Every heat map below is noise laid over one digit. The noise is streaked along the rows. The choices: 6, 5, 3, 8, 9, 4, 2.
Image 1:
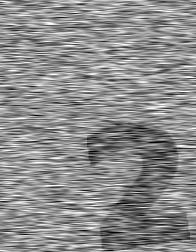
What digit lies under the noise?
2
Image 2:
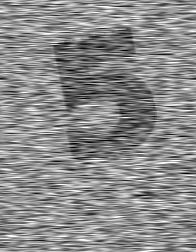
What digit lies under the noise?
5
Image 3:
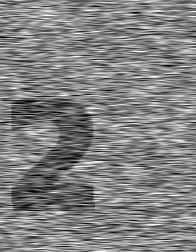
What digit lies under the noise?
2
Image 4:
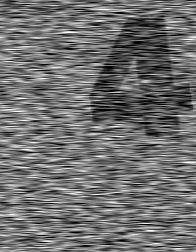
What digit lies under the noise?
4
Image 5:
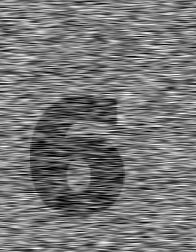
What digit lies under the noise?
6
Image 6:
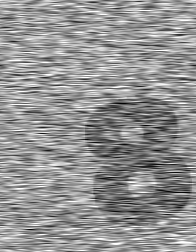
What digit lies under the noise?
8
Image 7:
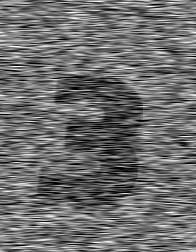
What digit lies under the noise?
3
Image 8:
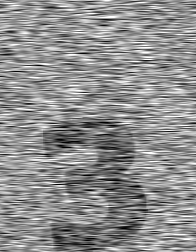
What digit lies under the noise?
3
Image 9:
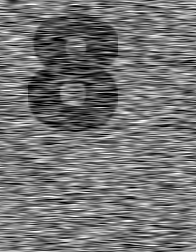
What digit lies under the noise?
8
